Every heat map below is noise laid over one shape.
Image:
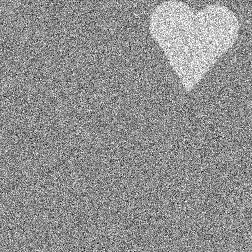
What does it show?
light heart, top right
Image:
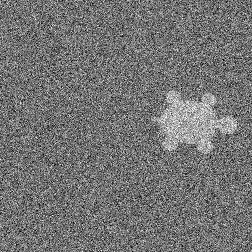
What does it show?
light turtle, middle right
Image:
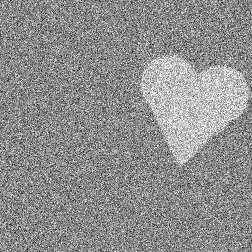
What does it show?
light heart, middle right
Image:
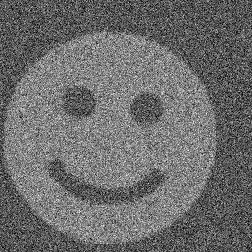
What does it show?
light smiling face
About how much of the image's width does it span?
nearly all
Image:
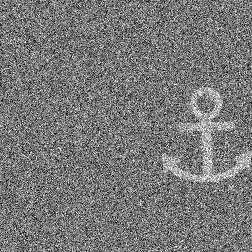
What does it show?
light anchor, middle right
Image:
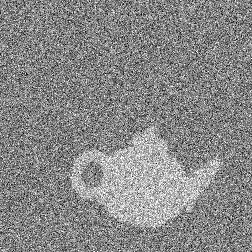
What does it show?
light teapot
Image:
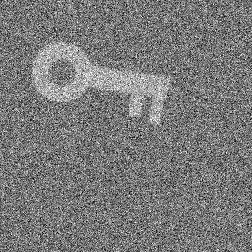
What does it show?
light key
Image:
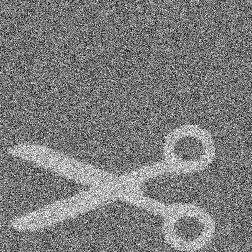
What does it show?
light pair of scissors
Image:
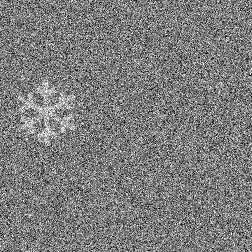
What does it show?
light snowflake, middle left
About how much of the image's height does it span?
a quarter
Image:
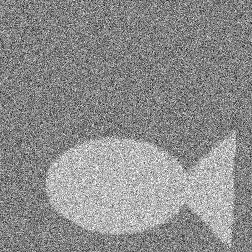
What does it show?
light fish
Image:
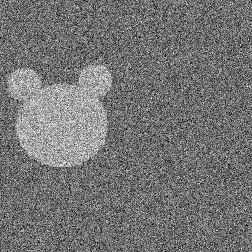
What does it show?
light bear's head, middle left
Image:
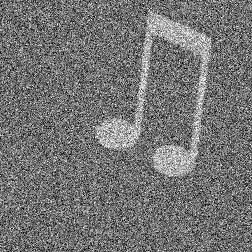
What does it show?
light pair of musical notes
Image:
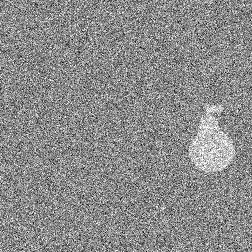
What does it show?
light pear, middle right
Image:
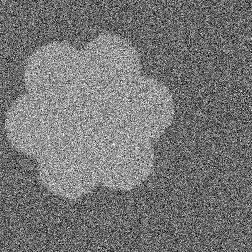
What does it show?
light flower
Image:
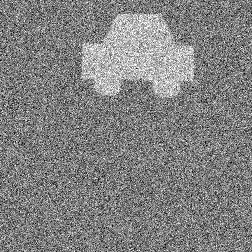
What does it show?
light car, top middle
